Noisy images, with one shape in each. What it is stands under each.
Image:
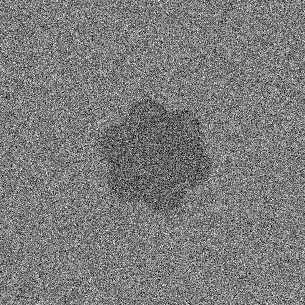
flower
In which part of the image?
centre
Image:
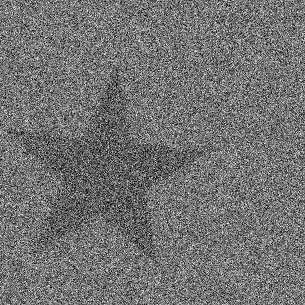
star
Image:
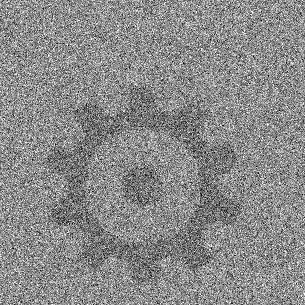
gear
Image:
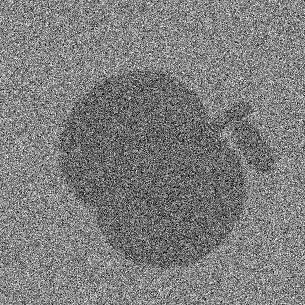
apple
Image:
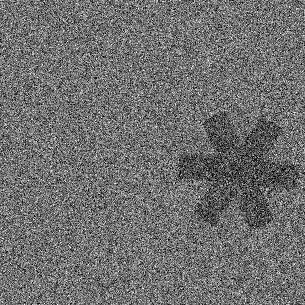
asterisk
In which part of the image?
middle right
